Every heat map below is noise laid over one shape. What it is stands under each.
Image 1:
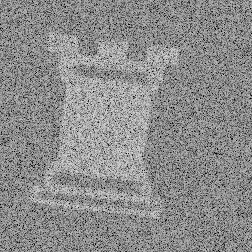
chess rook
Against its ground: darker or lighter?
lighter
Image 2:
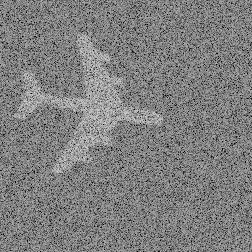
airplane
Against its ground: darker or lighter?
lighter
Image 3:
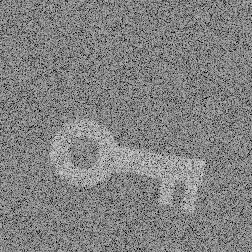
key
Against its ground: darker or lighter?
lighter
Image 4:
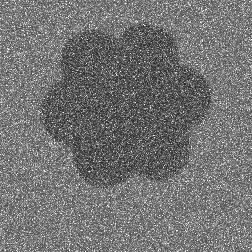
flower
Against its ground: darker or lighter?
darker
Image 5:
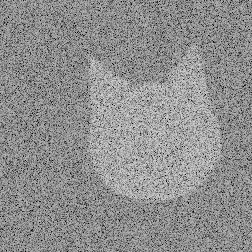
cat's head
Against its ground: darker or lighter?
lighter
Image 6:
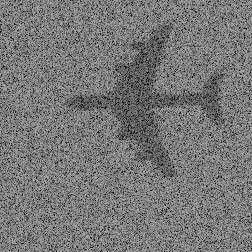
airplane
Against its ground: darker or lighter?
darker
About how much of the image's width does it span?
two thirds
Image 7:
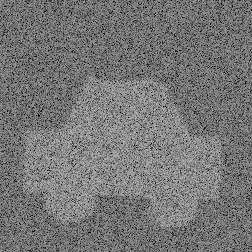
car
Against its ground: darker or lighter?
lighter
